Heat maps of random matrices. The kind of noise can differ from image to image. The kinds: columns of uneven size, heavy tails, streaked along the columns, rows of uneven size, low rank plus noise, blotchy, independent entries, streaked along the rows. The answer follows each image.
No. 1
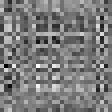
low rank plus noise
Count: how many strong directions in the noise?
one
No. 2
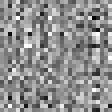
low rank plus noise
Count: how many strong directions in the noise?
three or four
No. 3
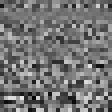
rows of uneven size
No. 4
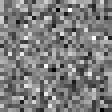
independent entries
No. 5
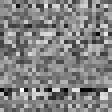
rows of uneven size
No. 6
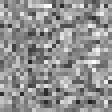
low rank plus noise
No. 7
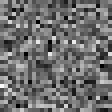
low rank plus noise
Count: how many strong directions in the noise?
five to eight
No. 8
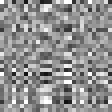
low rank plus noise
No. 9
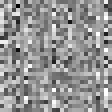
columns of uneven size
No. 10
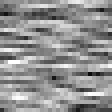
streaked along the rows
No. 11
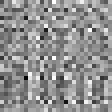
low rank plus noise
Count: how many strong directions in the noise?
two
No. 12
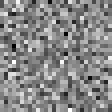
independent entries
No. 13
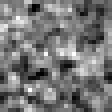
blotchy
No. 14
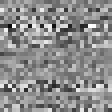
rows of uneven size
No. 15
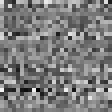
rows of uneven size
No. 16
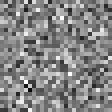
independent entries
